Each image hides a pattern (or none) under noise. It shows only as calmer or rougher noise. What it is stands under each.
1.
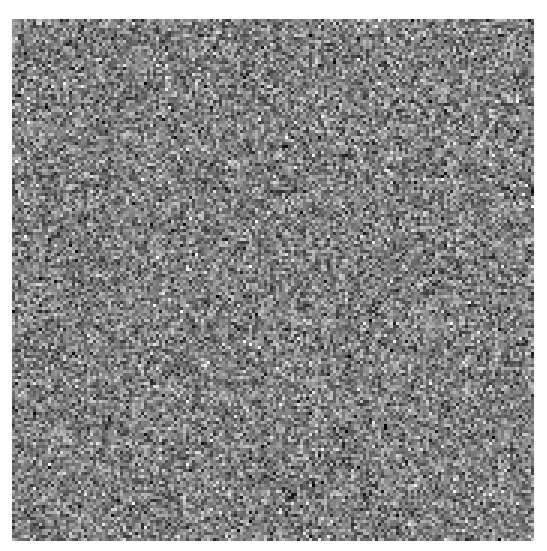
only noise
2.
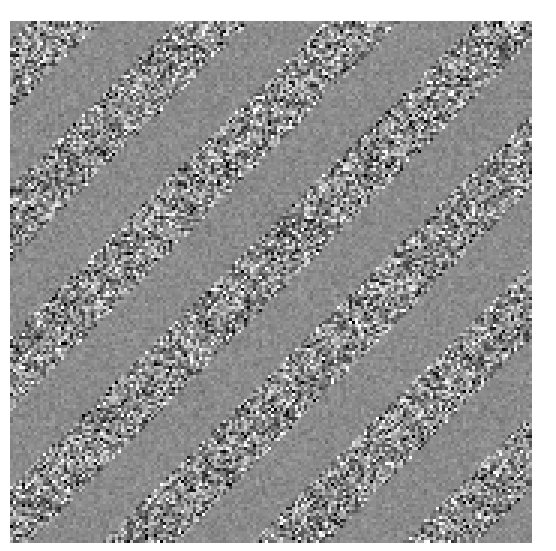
diagonal stripes
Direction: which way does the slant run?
bottom left to top right
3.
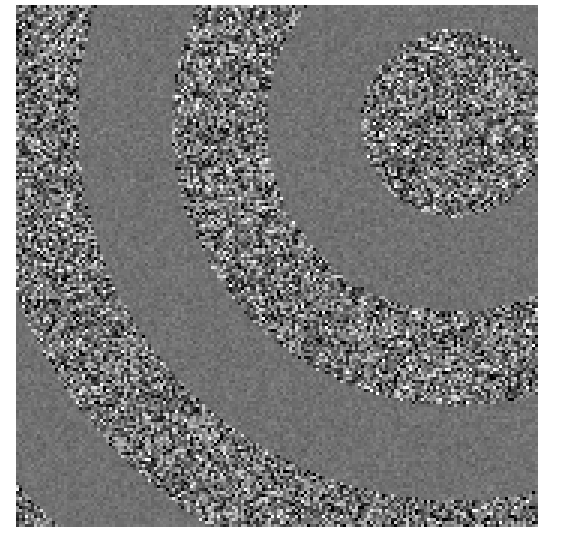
rings round one point
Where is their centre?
top right
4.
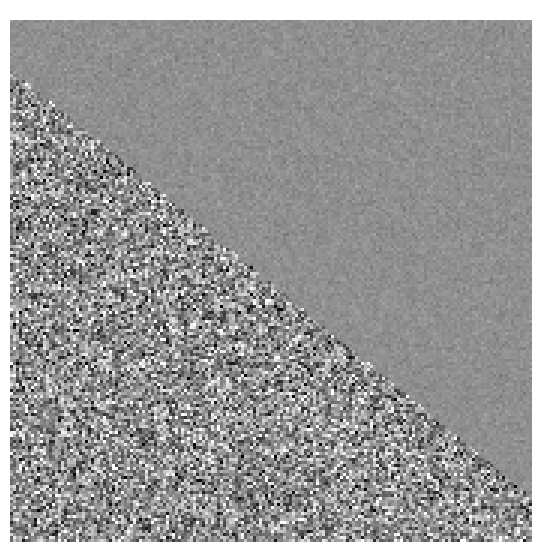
a sharp edge
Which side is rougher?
bottom left
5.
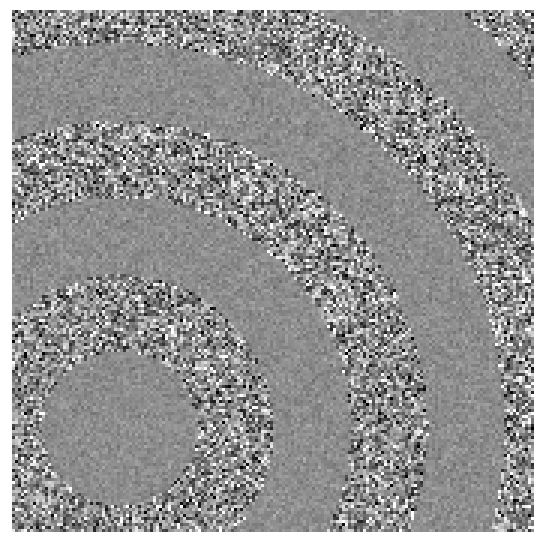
rings round one point
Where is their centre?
bottom left
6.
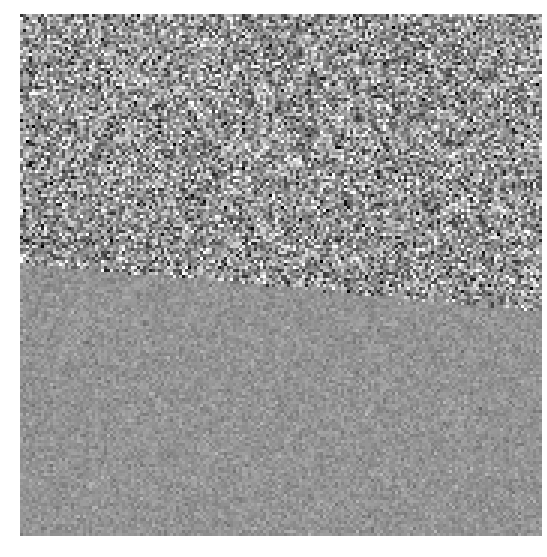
a sharp edge
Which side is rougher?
top
